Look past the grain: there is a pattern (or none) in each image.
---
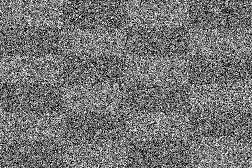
a checkerboard
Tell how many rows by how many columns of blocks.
6 by 4
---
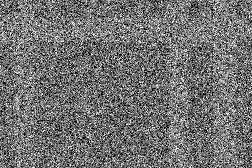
bands of rows crossing bands of columns
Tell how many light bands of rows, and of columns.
1 and 3
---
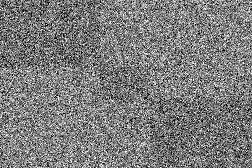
blocks along the diagonal
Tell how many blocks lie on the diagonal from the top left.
3
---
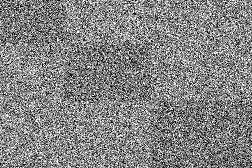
blocks along the diagonal
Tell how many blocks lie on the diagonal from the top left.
3
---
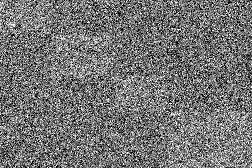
blocks along the diagonal
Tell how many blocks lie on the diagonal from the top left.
4
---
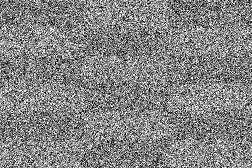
a checkerboard
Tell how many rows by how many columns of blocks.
6 by 3
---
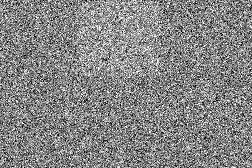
one block
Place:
top middle
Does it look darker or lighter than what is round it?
lighter
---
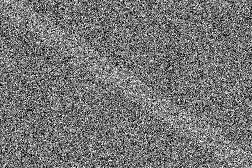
a diagonal band
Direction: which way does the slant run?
top left to bottom right
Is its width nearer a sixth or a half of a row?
a sixth
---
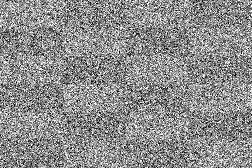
a checkerboard
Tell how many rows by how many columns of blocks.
6 by 4
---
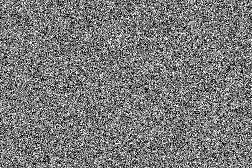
only noise
